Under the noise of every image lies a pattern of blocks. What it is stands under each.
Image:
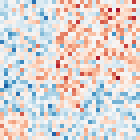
mirrored about the diagonal from the bottom left
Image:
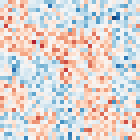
mirrored about the diagonal from the bottom left
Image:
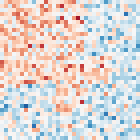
mirrored about the diagonal from the top left
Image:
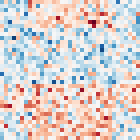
left and right mirror each other
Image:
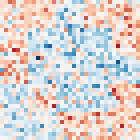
mirrored about the diagonal from the bottom left
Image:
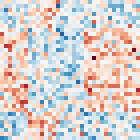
top and bottom mirror each other
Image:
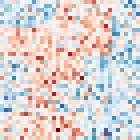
no symmetry
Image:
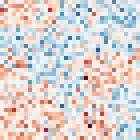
no symmetry
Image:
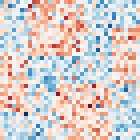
the same after a half turn
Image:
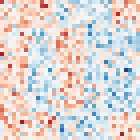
top and bottom mirror each other
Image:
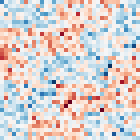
the same after a half turn
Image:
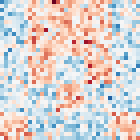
left and right mirror each other
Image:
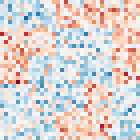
mirrored about the diagonal from the bottom left
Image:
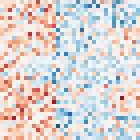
top and bottom mirror each other
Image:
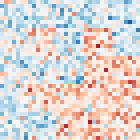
mirrored about the diagonal from the top left
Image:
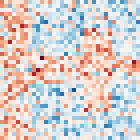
top and bottom mirror each other
